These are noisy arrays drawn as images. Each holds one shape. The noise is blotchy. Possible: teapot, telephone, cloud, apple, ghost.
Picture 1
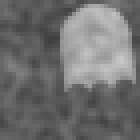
ghost
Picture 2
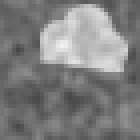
cloud
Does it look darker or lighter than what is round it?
lighter
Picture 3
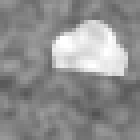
cloud
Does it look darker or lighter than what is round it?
lighter
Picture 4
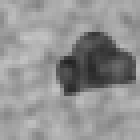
cloud
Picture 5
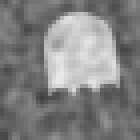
ghost
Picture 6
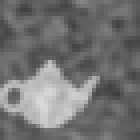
teapot
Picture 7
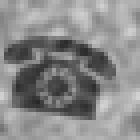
telephone
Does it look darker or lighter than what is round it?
darker
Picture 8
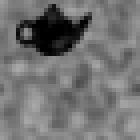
teapot
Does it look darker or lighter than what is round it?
darker
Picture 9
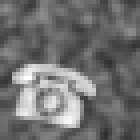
telephone
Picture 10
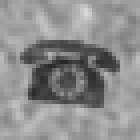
telephone
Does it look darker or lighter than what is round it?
darker
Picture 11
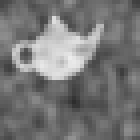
teapot
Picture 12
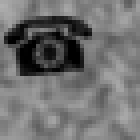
telephone
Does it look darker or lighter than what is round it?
darker
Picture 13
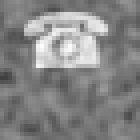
telephone
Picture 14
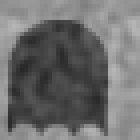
ghost
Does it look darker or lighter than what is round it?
darker
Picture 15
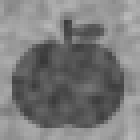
apple
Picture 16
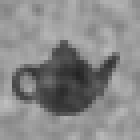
teapot
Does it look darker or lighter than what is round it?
darker
